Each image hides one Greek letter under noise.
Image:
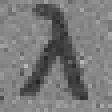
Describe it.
dark lambda
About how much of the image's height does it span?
nearly all
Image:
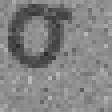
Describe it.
dark sigma
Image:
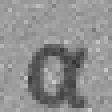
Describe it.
dark alpha
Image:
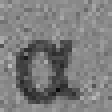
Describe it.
dark alpha
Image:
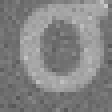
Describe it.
light sigma
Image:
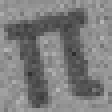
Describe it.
dark pi
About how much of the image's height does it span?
nearly all
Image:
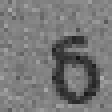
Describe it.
dark delta
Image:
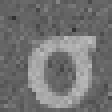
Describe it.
light sigma
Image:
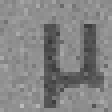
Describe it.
dark mu
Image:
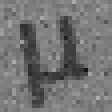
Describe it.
dark mu
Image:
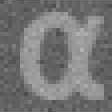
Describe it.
light alpha
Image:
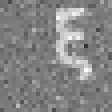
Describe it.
light xi
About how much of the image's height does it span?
two thirds
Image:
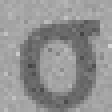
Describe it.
dark sigma
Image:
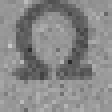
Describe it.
dark omega
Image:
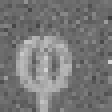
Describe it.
light phi
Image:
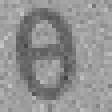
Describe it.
dark theta
